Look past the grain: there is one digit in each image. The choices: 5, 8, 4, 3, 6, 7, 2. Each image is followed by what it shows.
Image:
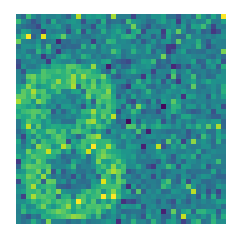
8
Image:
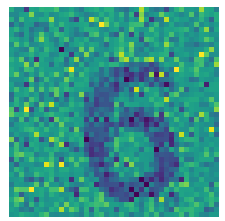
6
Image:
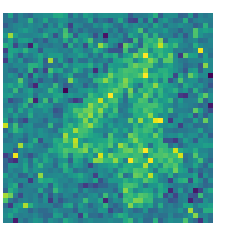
4
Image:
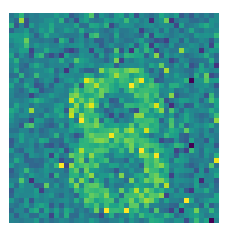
8
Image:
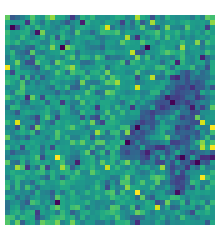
4
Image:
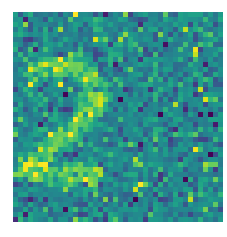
2
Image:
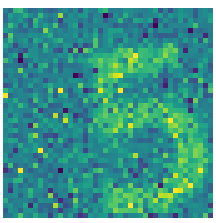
5
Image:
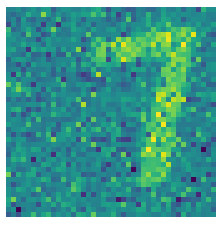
7
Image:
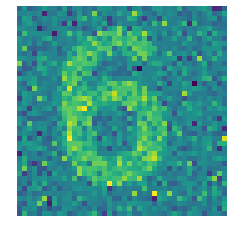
6
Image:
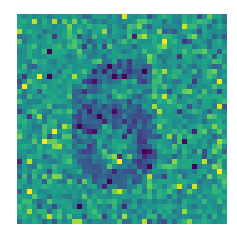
6
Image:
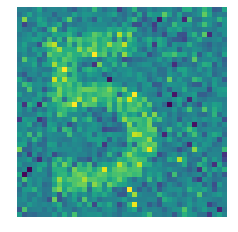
5
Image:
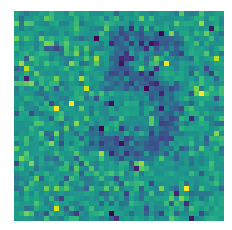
5
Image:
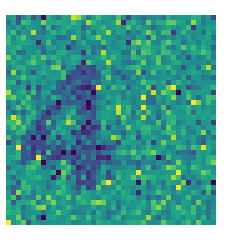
4
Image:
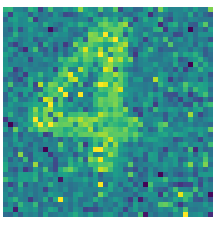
4
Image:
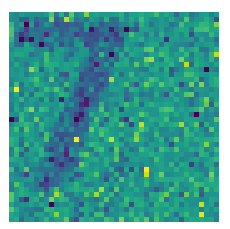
7
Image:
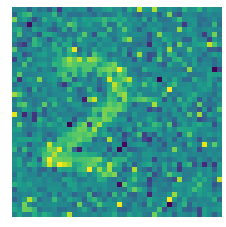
2
